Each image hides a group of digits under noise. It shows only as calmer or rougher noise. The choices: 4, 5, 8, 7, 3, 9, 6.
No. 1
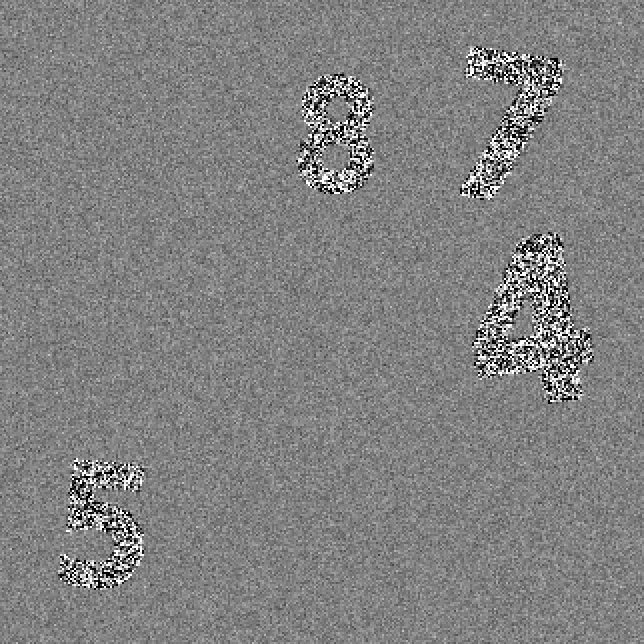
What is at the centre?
nothing
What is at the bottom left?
5
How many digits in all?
4
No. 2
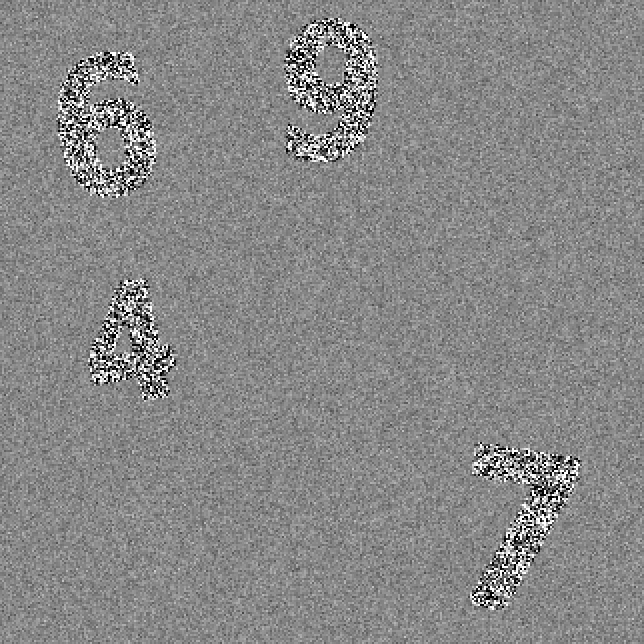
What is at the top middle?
9
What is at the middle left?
4
